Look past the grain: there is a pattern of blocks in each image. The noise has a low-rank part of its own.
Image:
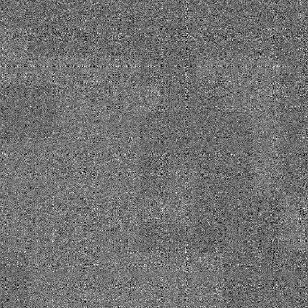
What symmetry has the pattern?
no symmetry
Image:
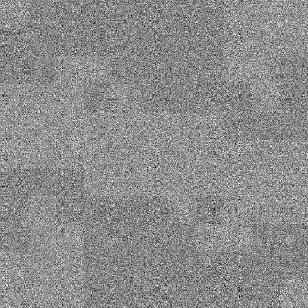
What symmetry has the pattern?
the same after a half turn
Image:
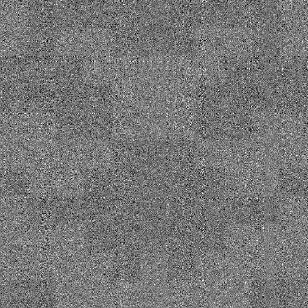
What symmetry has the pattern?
left and right mirror each other
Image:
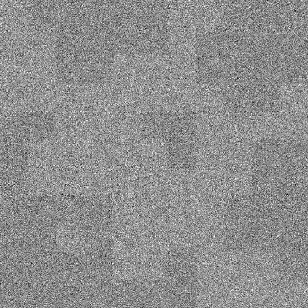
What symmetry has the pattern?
mirrored about the diagonal from the bottom left
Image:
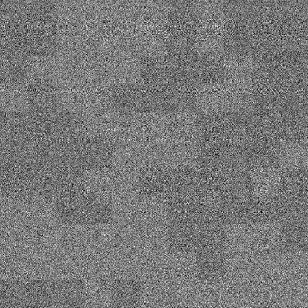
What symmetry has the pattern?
no symmetry
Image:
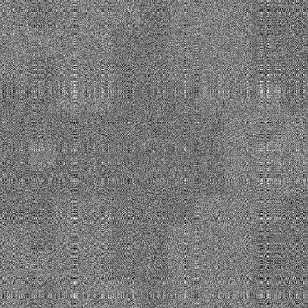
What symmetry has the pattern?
top and bottom mirror each other
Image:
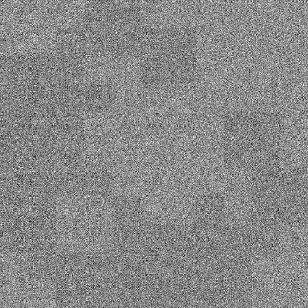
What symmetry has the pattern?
mirrored about the diagonal from the bottom left
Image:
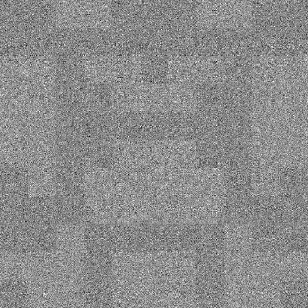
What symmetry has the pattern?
left and right mirror each other
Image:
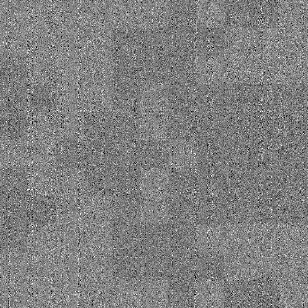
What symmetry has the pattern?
top and bottom mirror each other
